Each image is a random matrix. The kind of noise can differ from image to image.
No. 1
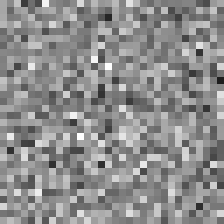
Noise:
independent entries
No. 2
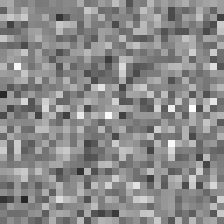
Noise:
low rank plus noise
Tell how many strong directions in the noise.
three or four
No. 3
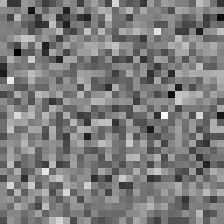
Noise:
low rank plus noise
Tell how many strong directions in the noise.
five to eight
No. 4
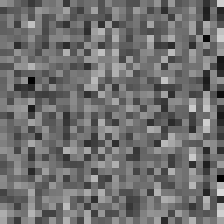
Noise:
columns of uneven size
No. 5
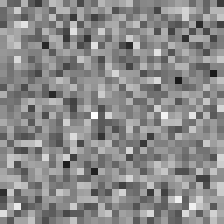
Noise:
independent entries
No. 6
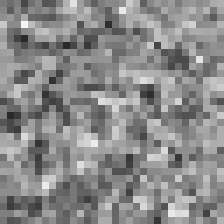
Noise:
blotchy
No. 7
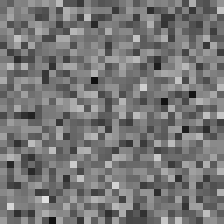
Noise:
independent entries
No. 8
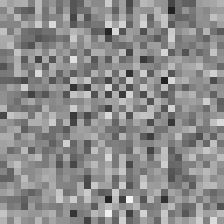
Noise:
low rank plus noise
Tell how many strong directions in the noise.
one
